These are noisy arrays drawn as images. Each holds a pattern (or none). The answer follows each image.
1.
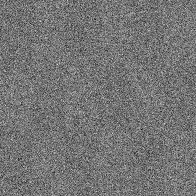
a checkerboard
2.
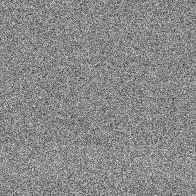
one band of rows
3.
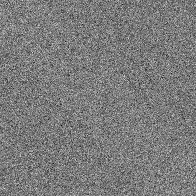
a diagonal band
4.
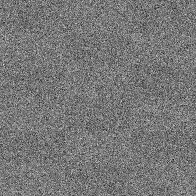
a checkerboard
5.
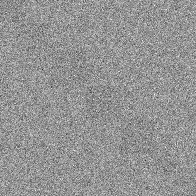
blocks along the diagonal
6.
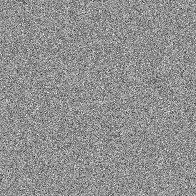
only noise
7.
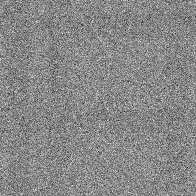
bands of rows crossing bands of columns
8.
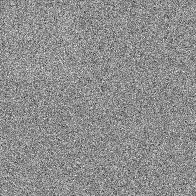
one block
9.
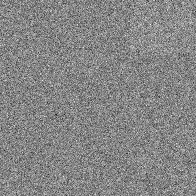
one block
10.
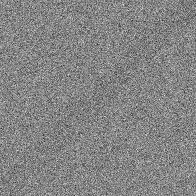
a diagonal band
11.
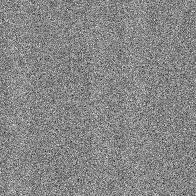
bands of columns
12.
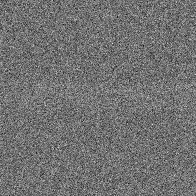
one band of rows
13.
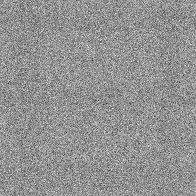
bands of rows crossing bands of columns
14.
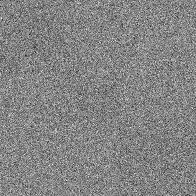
blocks along the diagonal
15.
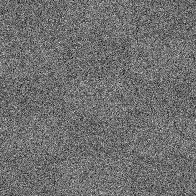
a checkerboard
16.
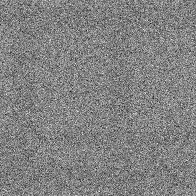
bands of rows crossing bands of columns
